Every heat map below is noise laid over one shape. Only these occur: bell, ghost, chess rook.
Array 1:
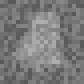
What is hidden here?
light bell
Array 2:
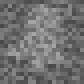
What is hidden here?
light bell
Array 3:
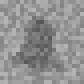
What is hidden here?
dark bell
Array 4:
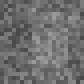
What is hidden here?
light chess rook
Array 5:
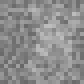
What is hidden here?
light chess rook
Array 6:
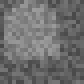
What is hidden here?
light ghost
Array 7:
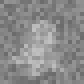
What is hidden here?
light bell
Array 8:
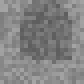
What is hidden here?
dark ghost
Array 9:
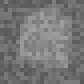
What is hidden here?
light ghost
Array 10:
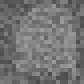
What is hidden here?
light ghost
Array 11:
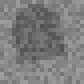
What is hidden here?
dark ghost
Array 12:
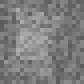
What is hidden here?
light chess rook
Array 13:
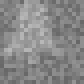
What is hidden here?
light bell
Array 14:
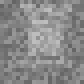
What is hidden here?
light chess rook
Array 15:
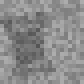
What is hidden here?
dark chess rook
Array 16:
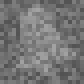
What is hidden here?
light bell
